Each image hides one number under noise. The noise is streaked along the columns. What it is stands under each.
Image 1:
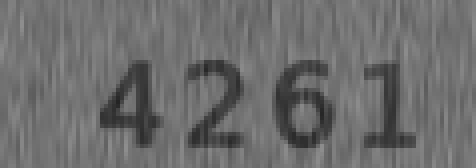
4261
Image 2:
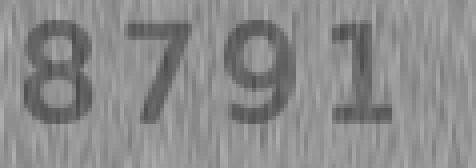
8791
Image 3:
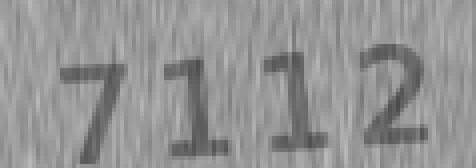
7112
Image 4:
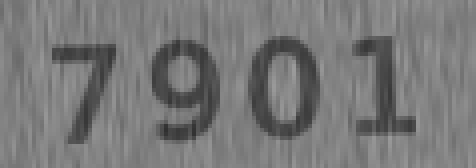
7901
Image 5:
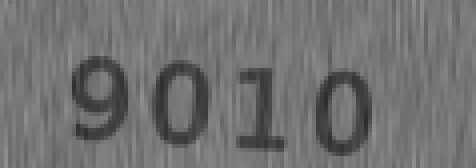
9010
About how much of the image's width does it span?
two thirds
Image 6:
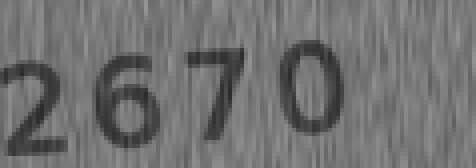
2670
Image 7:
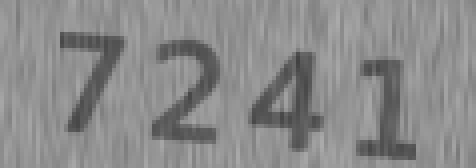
7241
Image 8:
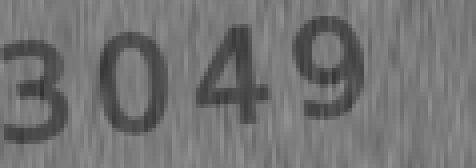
3049
